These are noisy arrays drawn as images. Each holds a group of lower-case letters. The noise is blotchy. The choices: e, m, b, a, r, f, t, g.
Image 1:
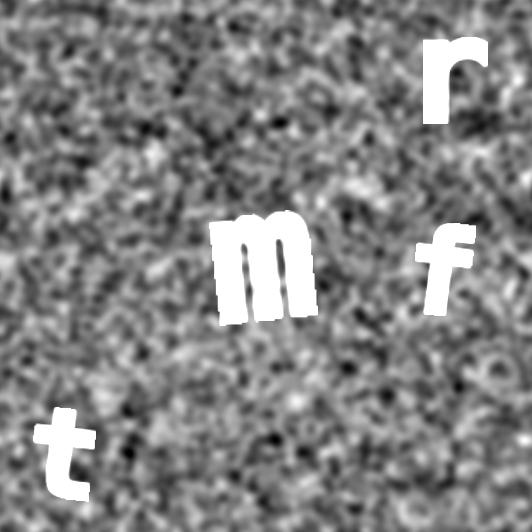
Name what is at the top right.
r
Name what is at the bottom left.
t
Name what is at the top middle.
nothing
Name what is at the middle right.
f
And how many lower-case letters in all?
4
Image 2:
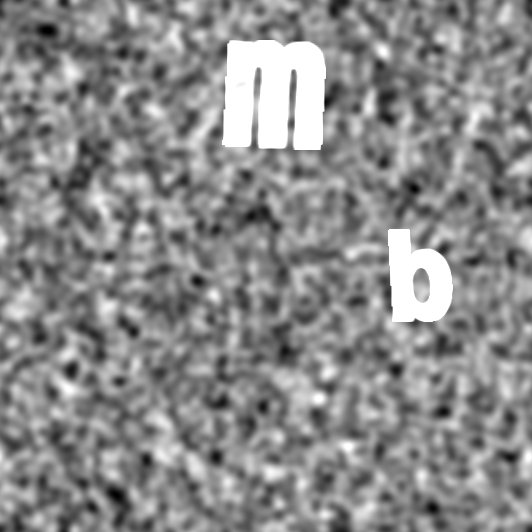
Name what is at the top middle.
m
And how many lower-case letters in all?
2
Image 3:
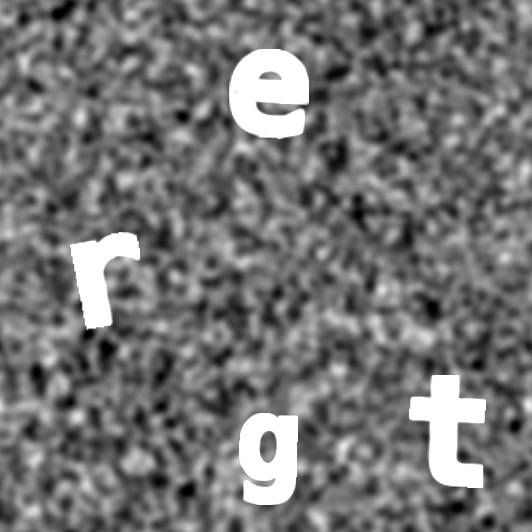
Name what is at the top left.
nothing
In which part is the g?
bottom middle
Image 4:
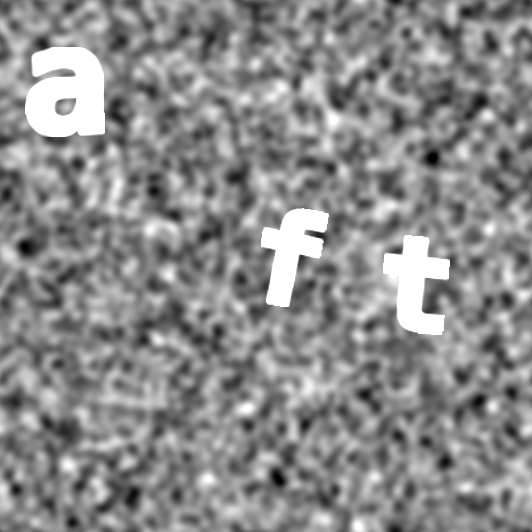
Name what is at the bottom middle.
nothing
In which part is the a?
top left
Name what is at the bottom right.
nothing
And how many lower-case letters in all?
3
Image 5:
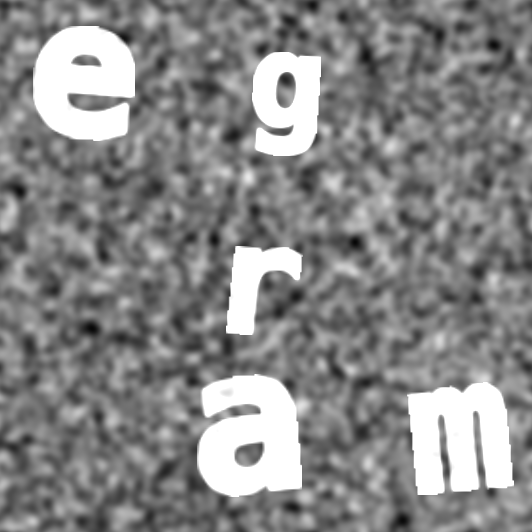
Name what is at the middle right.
nothing
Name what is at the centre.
r
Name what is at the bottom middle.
a
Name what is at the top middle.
g
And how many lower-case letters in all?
5
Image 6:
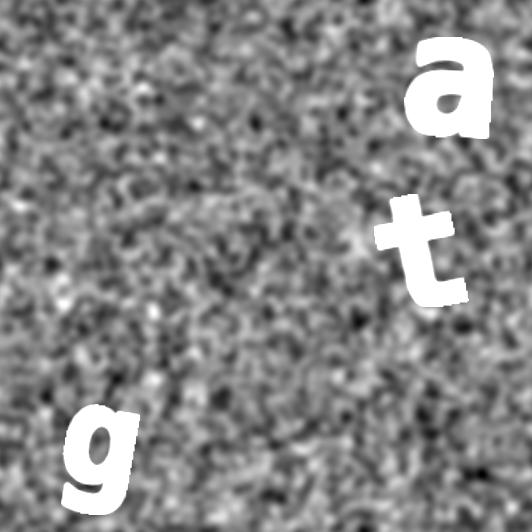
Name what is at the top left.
nothing
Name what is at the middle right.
t
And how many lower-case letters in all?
3
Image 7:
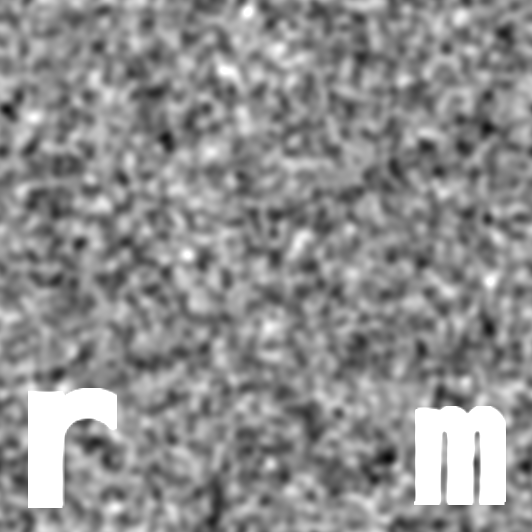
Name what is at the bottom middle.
nothing
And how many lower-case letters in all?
2
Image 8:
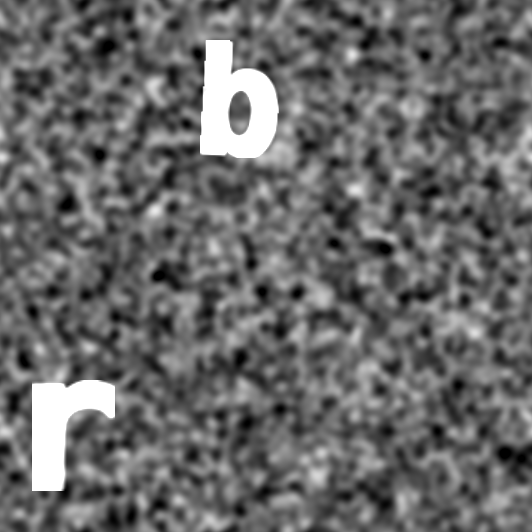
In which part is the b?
top middle
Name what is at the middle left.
nothing
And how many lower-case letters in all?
2
